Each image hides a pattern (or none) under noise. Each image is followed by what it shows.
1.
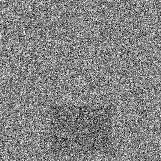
one block
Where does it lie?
bottom middle
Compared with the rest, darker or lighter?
darker
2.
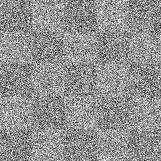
a checkerboard
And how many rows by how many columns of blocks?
5 by 5
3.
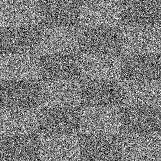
a checkerboard
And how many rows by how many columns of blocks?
6 by 4
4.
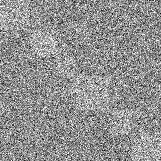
blocks along the diagonal
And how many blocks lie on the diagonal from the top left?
6
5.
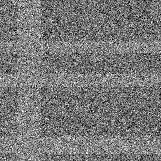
bands of rows crossing bands of columns
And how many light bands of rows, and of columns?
3 and 1
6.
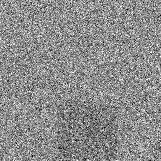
one block
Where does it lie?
bottom middle
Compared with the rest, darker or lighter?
darker
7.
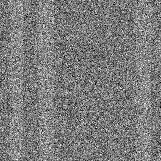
bands of columns
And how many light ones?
3
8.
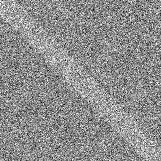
a diagonal band
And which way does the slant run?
top left to bottom right
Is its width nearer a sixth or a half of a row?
a sixth
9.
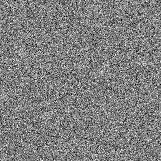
only noise
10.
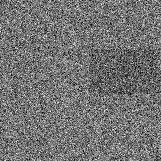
one block
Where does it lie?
middle right
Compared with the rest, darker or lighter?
darker
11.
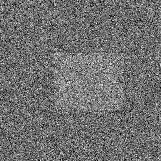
one block
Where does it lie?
centre
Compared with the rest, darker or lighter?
lighter
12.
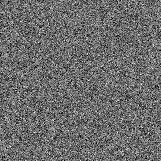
only noise
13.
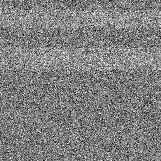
bands of rows
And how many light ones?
2
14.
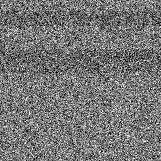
bands of rows
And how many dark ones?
2
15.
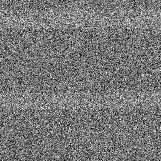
bands of rows
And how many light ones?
2
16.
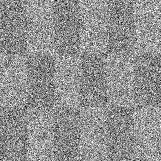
a checkerboard
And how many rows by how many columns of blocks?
3 by 6
